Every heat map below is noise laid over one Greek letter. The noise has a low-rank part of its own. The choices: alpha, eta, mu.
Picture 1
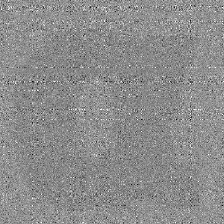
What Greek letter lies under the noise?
alpha
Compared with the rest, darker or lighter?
darker
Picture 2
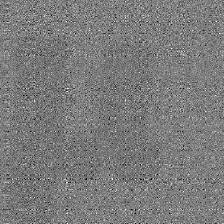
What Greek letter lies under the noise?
mu
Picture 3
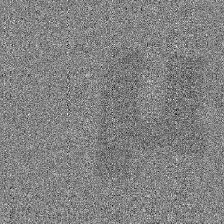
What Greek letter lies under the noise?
mu
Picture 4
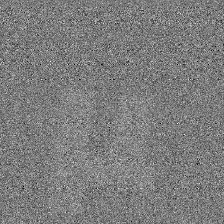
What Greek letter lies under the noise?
mu
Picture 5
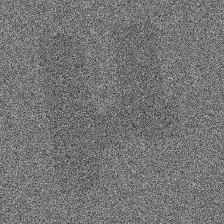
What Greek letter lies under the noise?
mu
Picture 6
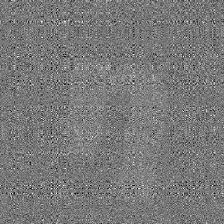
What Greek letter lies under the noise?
eta
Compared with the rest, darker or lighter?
lighter
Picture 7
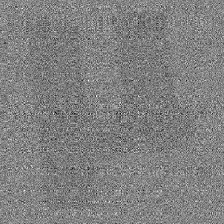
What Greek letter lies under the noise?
mu
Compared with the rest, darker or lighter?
darker
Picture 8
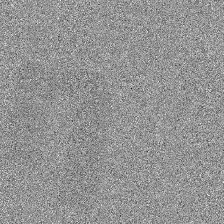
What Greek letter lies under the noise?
eta
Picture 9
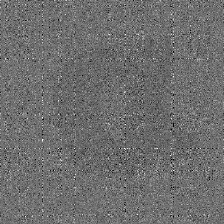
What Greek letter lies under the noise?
alpha
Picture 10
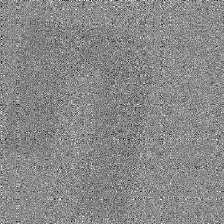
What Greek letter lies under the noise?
eta
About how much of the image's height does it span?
nearly all
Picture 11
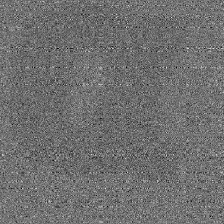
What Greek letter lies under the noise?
alpha
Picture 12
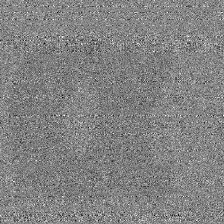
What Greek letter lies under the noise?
alpha
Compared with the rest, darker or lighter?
darker
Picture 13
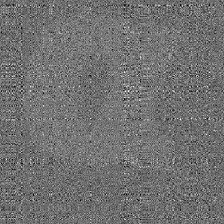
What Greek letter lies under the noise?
alpha
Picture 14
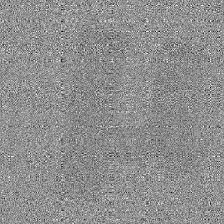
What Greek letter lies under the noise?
mu
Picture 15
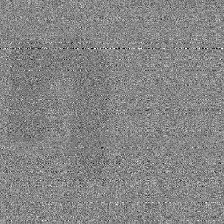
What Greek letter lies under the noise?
eta
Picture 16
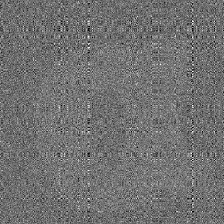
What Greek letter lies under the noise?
alpha
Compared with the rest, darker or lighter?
lighter
